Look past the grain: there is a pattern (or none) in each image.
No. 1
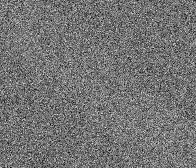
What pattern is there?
a diagonal band
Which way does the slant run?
top left to bottom right
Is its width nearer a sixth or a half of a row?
a half
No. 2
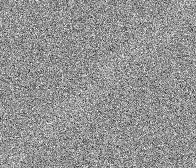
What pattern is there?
a diagonal band
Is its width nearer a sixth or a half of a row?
a sixth
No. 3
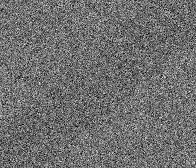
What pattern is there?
a diagonal band
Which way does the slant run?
bottom left to top right
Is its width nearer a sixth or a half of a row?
a half
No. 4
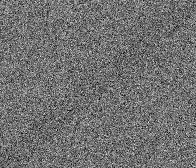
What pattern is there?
a diagonal band
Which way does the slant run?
bottom left to top right
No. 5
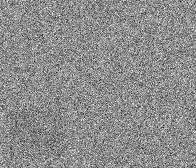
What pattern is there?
one block
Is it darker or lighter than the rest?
darker
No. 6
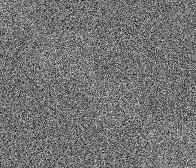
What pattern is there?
blocks along the diagonal
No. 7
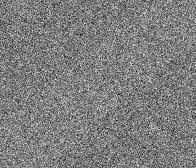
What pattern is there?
a diagonal band
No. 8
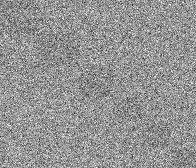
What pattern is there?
blocks along the diagonal
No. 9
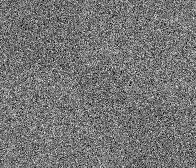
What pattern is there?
blocks along the diagonal
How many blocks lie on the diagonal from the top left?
3
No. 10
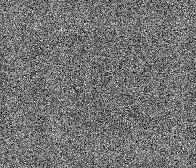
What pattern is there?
bands of rows crossing bands of columns
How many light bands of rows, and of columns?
2 and 3
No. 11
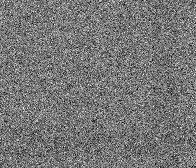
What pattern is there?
bands of rows crossing bands of columns
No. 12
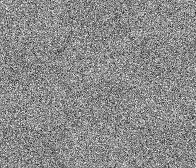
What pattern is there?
a checkerboard
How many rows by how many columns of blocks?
4 by 3
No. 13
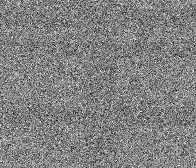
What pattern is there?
bands of rows crossing bands of columns
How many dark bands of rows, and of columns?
3 and 1
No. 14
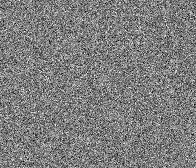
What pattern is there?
only noise
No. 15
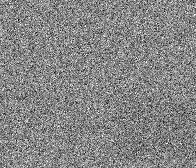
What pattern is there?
one block
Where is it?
bottom right
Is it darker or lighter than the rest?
darker
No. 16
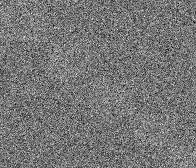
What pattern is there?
blocks along the diagonal
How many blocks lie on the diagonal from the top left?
5
